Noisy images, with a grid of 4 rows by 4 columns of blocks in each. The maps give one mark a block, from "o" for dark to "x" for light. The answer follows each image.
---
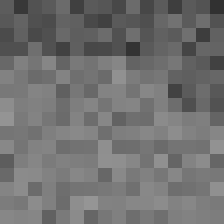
o o o o
x x x o
x x x x
x x x x
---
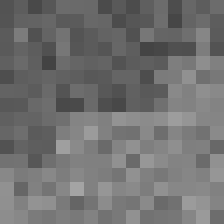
o o o o
o o o x
o x x x
x x x x
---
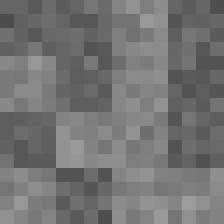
o o x o
x o x o
o x x o
x o x x
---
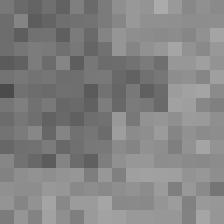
o o x x
o o o x
o o x x
x x x x
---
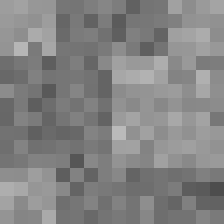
x o o x
o o x x
o o x x
x o o o
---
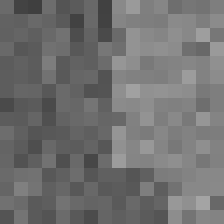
o o x x
o o x x
o o x x
o o o x
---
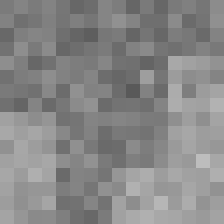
o o o o
o o o x
x o o x
x o x x
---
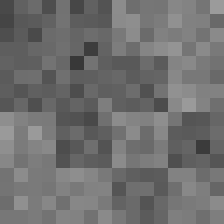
o o x x
o o o x
x o x o
x x o x
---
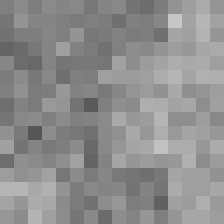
o o o x
o o x x
o o x x
x o o x
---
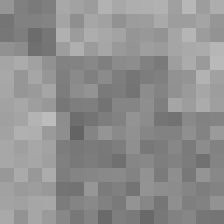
o x x x
x o o x
x o o o
x o o o
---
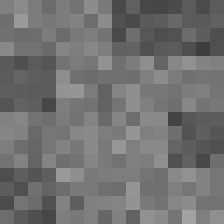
x x o o
o x x x
x x x o
o x x x
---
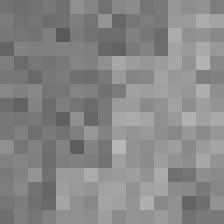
o o o x
o o x x
o o x x
o x x o
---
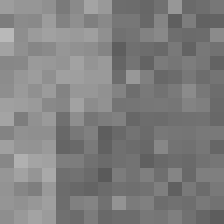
x x o o
x x o o
x o o o
x o o o
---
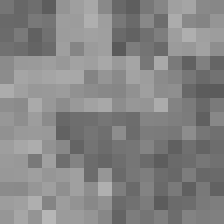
o x o x
x x x o
x o o o
x x o o
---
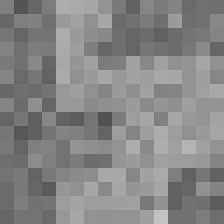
o x o o
o x x x
o o x x
o x x o
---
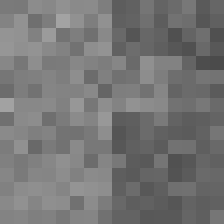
x x o o
x x x o
x x o o
x x o o
